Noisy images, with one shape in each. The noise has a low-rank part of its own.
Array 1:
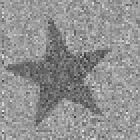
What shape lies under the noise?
star
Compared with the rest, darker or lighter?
darker
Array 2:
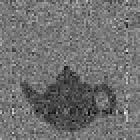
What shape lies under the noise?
teapot
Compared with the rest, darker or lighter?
darker
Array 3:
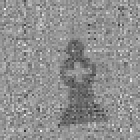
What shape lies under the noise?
chess bishop
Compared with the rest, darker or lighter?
darker
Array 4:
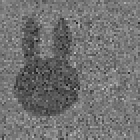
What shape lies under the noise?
rabbit's head
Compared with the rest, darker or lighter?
darker
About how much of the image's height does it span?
two thirds
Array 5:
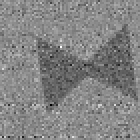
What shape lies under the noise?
bow tie
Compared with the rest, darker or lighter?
darker
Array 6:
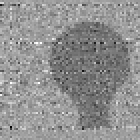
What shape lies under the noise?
light bulb
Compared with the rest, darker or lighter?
darker
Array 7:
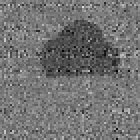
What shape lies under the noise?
cloud
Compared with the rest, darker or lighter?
darker
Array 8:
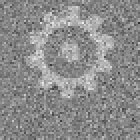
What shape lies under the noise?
gear
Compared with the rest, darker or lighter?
lighter
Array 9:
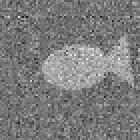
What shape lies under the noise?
fish
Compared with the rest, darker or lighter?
lighter
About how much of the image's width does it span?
two thirds
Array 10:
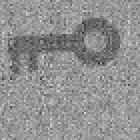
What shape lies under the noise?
key
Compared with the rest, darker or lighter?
darker
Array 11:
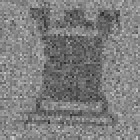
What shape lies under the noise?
chess rook
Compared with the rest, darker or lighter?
darker
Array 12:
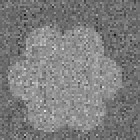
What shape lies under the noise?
flower
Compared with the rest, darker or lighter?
lighter
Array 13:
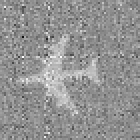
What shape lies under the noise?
airplane
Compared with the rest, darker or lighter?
lighter
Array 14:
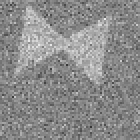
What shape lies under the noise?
bow tie
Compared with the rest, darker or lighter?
lighter
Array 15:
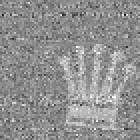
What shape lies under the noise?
chess queen
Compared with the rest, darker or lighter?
lighter
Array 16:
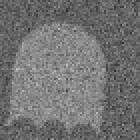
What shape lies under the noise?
ghost
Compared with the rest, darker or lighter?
lighter
